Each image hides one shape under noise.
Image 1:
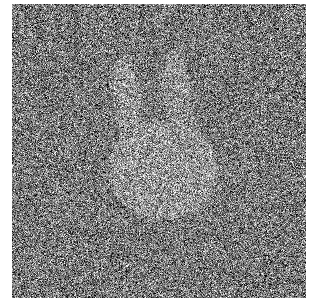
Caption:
light rabbit's head
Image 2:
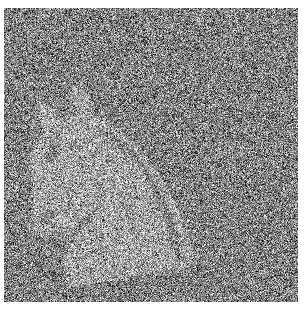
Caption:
light chess knight
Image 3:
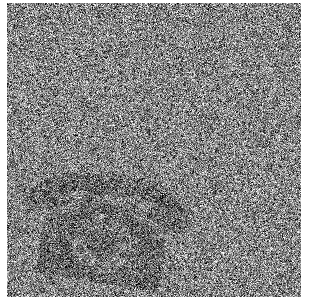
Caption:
dark telephone
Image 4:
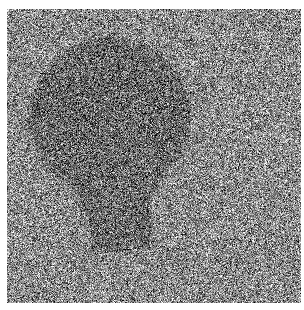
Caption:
dark light bulb
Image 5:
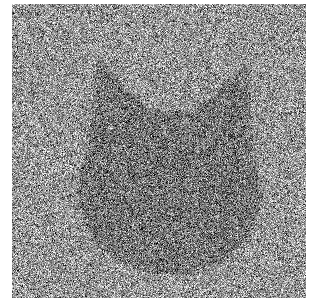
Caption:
dark cat's head
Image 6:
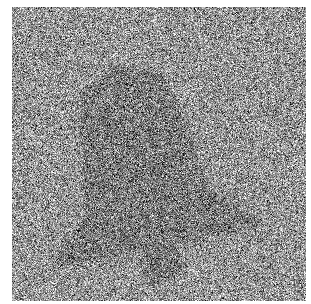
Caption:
dark bell
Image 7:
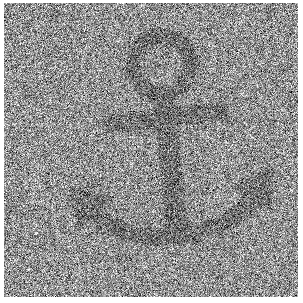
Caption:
dark anchor
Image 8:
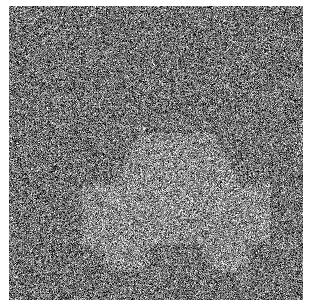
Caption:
light car
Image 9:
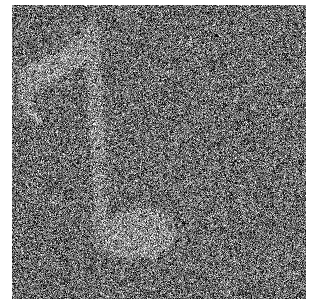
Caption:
light musical note
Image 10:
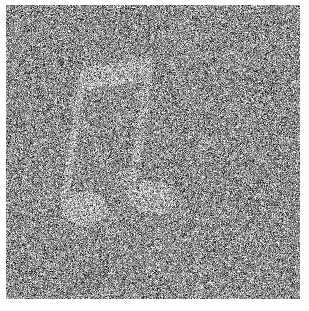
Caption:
light pair of musical notes
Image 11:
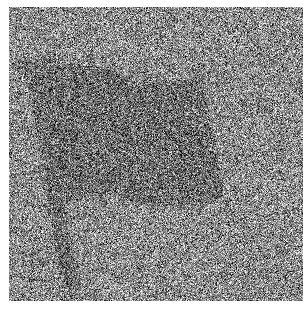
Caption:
dark flag
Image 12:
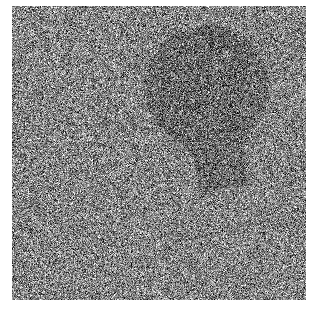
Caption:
dark light bulb
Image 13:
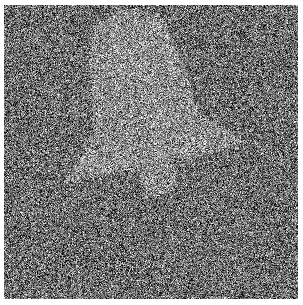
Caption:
light bell
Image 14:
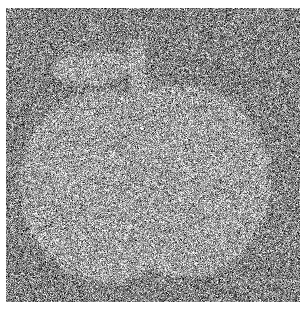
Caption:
light apple
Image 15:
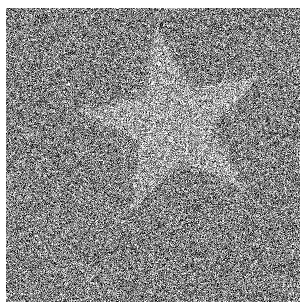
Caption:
light star
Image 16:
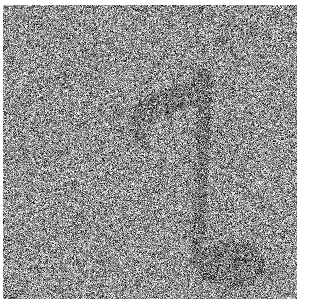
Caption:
dark musical note
